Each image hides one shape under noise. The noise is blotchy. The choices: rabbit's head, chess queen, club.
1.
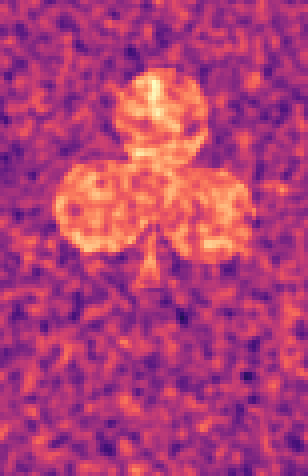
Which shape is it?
club
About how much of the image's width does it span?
two thirds
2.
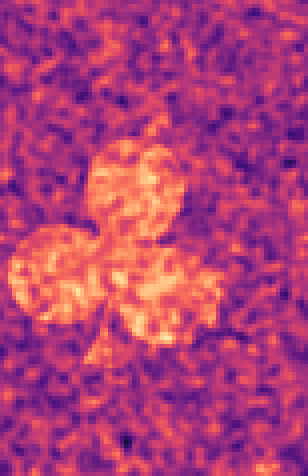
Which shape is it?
club
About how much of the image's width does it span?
two thirds
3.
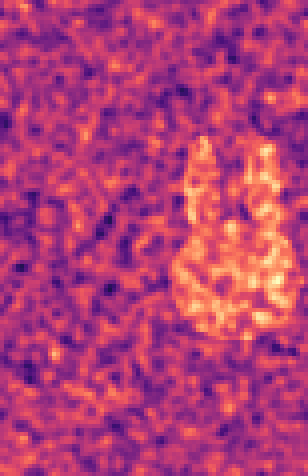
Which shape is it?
rabbit's head
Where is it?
middle right
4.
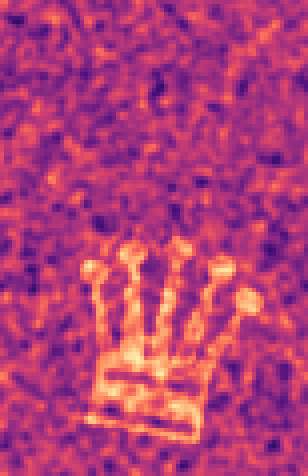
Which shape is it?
chess queen
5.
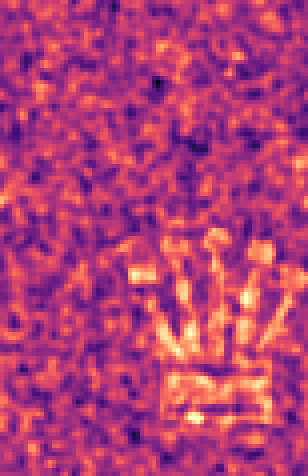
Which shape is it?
chess queen
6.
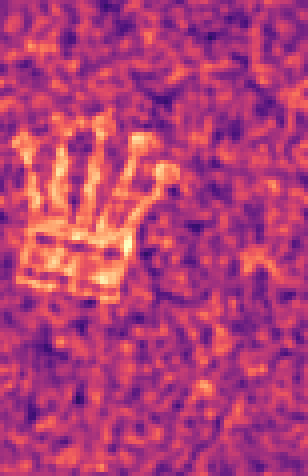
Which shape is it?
chess queen
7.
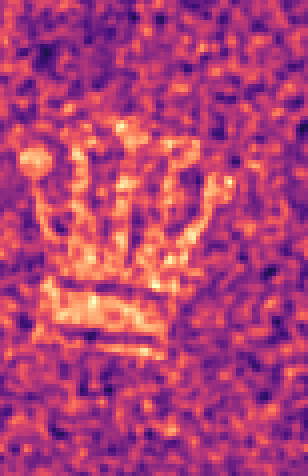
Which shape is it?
chess queen
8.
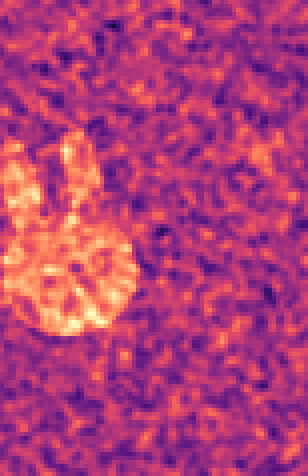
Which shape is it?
rabbit's head
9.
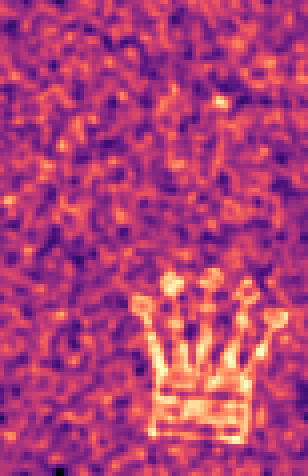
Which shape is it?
chess queen
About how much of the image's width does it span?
half
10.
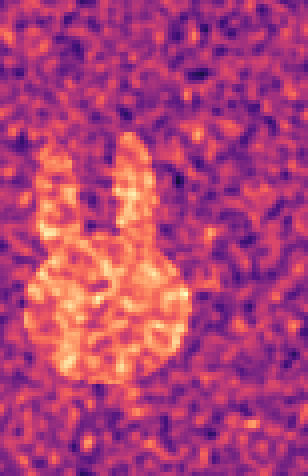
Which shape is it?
rabbit's head
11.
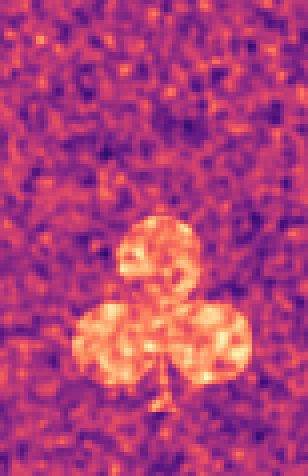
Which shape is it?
club
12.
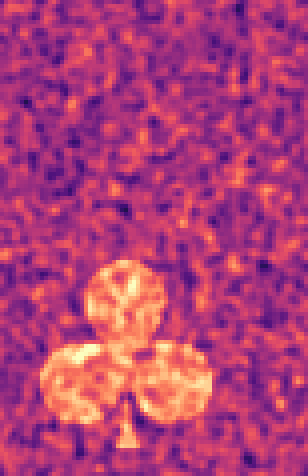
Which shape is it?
club
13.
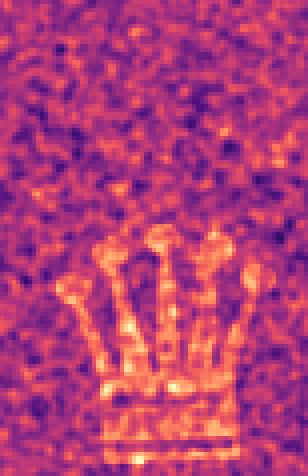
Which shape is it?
chess queen
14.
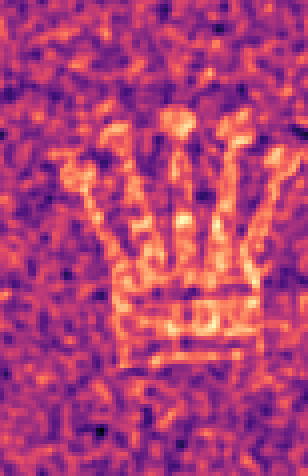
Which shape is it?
chess queen
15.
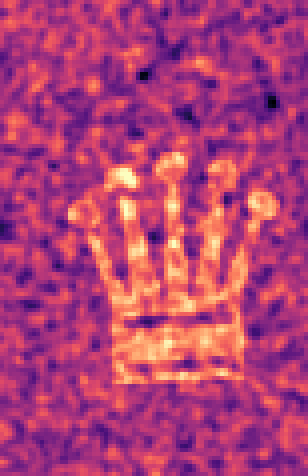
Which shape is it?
chess queen
